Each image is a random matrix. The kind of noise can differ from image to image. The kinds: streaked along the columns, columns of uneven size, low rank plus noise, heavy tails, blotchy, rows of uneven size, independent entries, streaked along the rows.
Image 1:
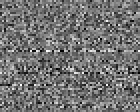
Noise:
rows of uneven size
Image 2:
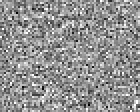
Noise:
low rank plus noise
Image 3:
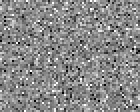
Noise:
heavy tails
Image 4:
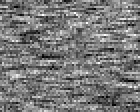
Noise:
streaked along the rows
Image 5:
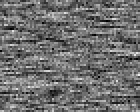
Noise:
streaked along the rows
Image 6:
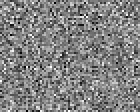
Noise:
low rank plus noise
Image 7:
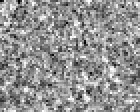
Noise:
blotchy
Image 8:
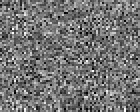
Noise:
low rank plus noise
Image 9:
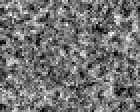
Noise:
blotchy
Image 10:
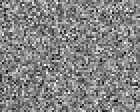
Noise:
independent entries
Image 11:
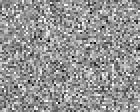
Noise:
independent entries
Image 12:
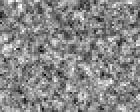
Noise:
blotchy
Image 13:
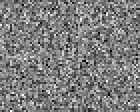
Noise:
independent entries
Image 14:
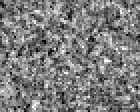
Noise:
blotchy
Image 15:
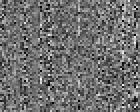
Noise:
columns of uneven size
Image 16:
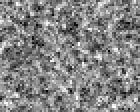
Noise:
blotchy
